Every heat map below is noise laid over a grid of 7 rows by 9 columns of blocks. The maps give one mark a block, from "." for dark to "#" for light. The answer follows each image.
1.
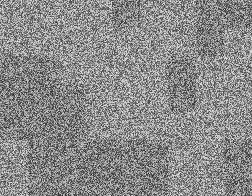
# # # # . # # . .
# # # # # # # . #
. . # # # # . # #
. . . # # # . # #
. . . # # # # # #
# . . . . . # # .
# . . . . . # # .
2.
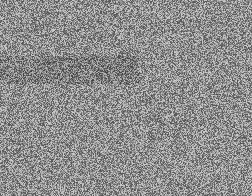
# # # # # # # # #
# # # # # # # # #
. . . . . # # # #
# # # # # # # # #
# # # # # # # # #
# # # # # # # # #
# # # # # # # # #
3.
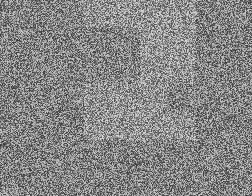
. . . # # # # . .
. . . . . # # . .
. . . . . # # . .
. . . # # # . . .
. . . # # # # . .
. . . . . . . . .
. . . . . . . . .
